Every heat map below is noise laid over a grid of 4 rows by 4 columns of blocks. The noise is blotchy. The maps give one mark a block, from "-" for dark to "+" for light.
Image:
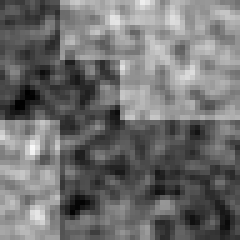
- + + +
- - + +
+ - - -
+ - - -
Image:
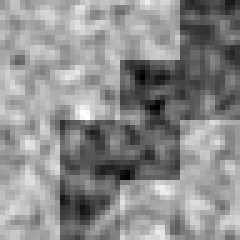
+ + + -
+ + - -
+ - - +
+ - + +
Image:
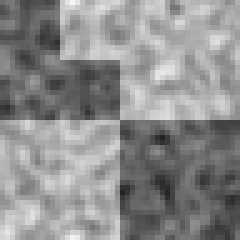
- + + +
- - + +
+ + - -
+ + - -
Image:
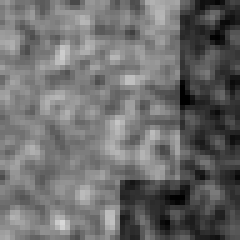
+ + + -
+ + + -
+ + + -
+ + - -
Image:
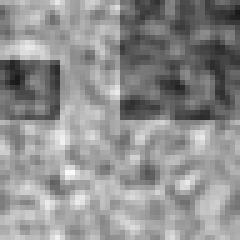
+ + - -
- + - -
+ + + +
+ + + +
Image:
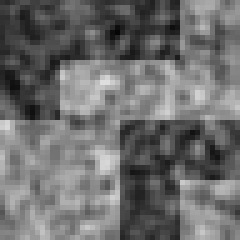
- - - +
- + + +
+ + - -
+ + - +
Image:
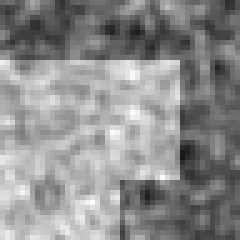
- - - -
+ + + -
+ + + -
+ + - -
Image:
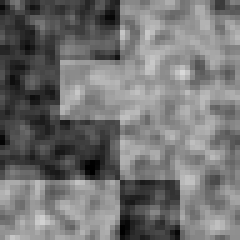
- - + +
- + + +
- - + +
+ + - +
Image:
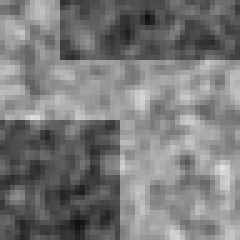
+ - - -
+ + + +
- - + +
- - + +
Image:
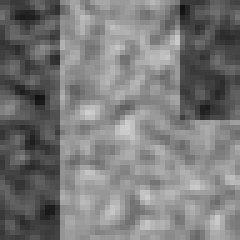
- + + -
- + + -
- + + +
- + + +
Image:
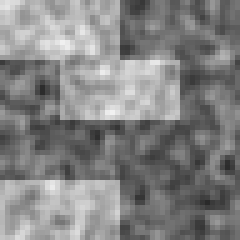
+ + - -
- + + -
- - - -
+ + - -
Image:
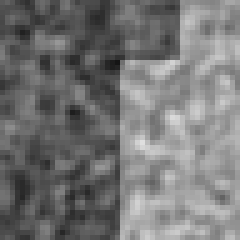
- - - +
- - + +
- - + +
- - + +
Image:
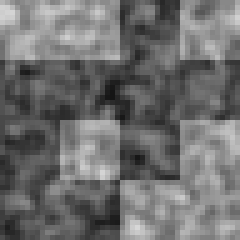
+ + - +
- - - -
- + - +
- - + +
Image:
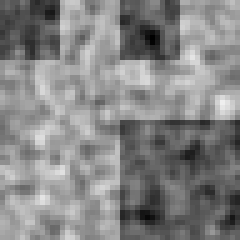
- + - +
+ + + +
+ + - -
+ + - -
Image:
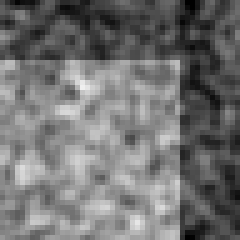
- - - -
+ + + -
+ + + -
+ + + -
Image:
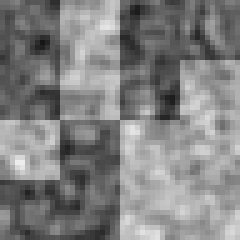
- + - -
- + - +
+ - + +
- - + +
